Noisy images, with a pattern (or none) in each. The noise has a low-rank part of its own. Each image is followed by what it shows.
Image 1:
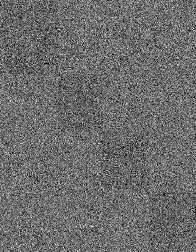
blocks along the diagonal
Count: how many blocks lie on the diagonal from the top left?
4
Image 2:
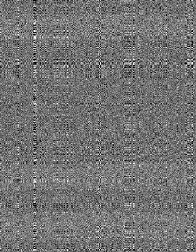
bands of rows
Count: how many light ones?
3
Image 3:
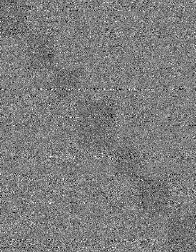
blocks along the diagonal
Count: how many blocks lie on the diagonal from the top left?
7
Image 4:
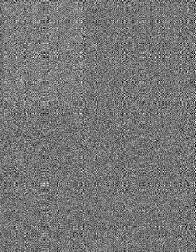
one block
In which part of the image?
top left
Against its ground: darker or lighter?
lighter
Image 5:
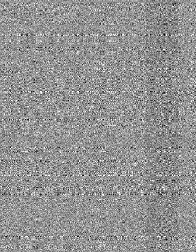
one band of columns
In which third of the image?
right
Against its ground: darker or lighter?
darker
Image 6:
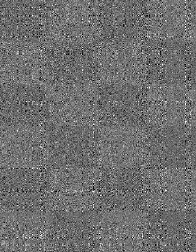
a checkerboard
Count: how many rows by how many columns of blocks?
6 by 4
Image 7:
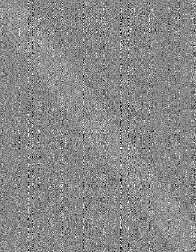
a diagonal band
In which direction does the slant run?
top left to bottom right
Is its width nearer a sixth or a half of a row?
a sixth
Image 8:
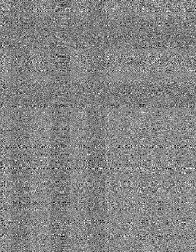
bands of rows crossing bands of columns
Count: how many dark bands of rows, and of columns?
2 and 3
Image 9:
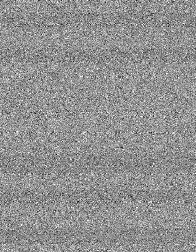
bands of rows
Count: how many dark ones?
5
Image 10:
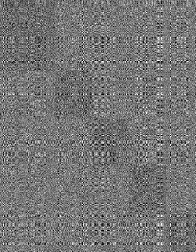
blocks along the diagonal
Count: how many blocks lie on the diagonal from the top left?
5
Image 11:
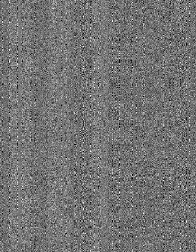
bands of columns
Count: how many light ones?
3
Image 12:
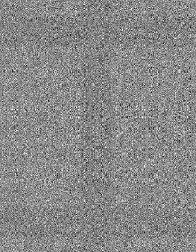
bands of rows crossing bands of columns
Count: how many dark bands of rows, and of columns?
2 and 1
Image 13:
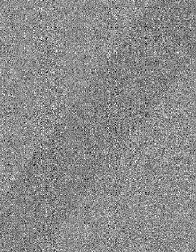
a diagonal band
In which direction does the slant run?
bottom left to top right
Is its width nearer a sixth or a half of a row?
a half
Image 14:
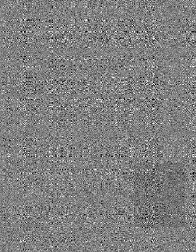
one block
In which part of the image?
bottom right
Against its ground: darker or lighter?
darker
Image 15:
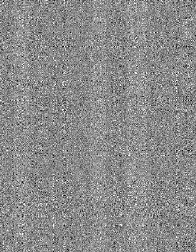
bands of columns
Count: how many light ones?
3
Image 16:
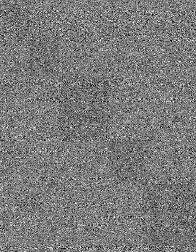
blocks along the diagonal
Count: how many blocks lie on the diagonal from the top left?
5
